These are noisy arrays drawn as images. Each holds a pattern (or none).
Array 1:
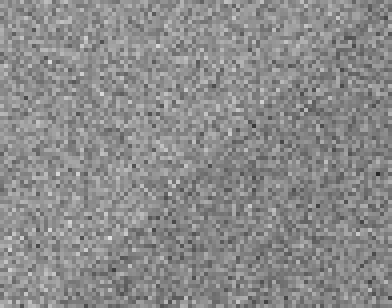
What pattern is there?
a sharp edge
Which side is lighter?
top left
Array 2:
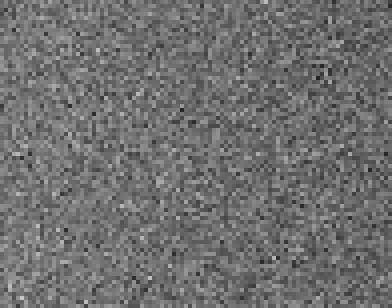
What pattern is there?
a smooth slope
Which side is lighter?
left
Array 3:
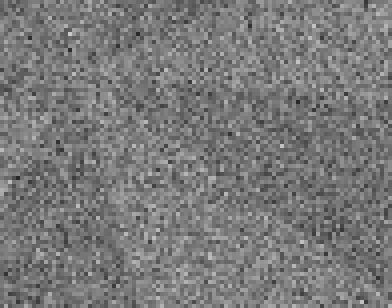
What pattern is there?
spokes from one point
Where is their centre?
top left
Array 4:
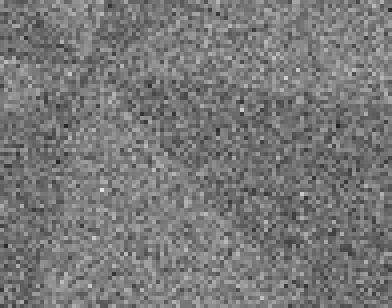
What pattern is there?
spokes from one point
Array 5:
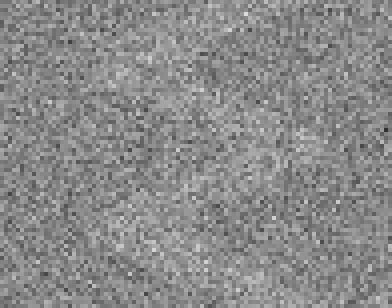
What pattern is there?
a wavy band
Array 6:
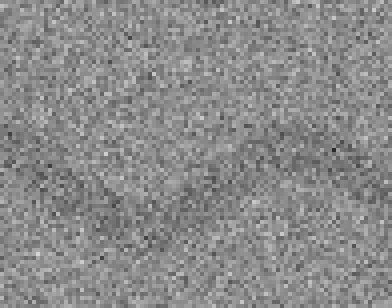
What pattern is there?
a wavy band
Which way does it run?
left to right
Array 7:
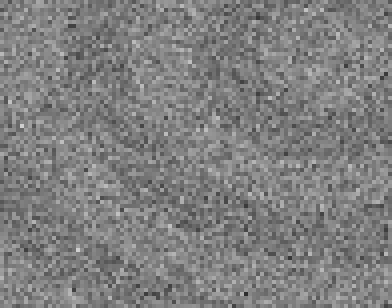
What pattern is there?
rings round one point
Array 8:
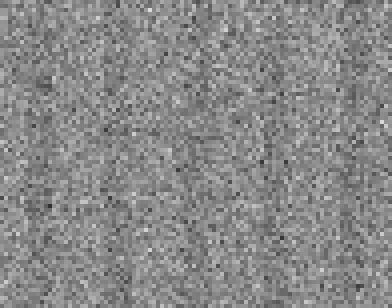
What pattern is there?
vertical stripes
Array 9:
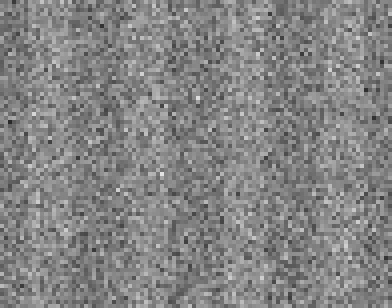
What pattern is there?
vertical stripes
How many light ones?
4
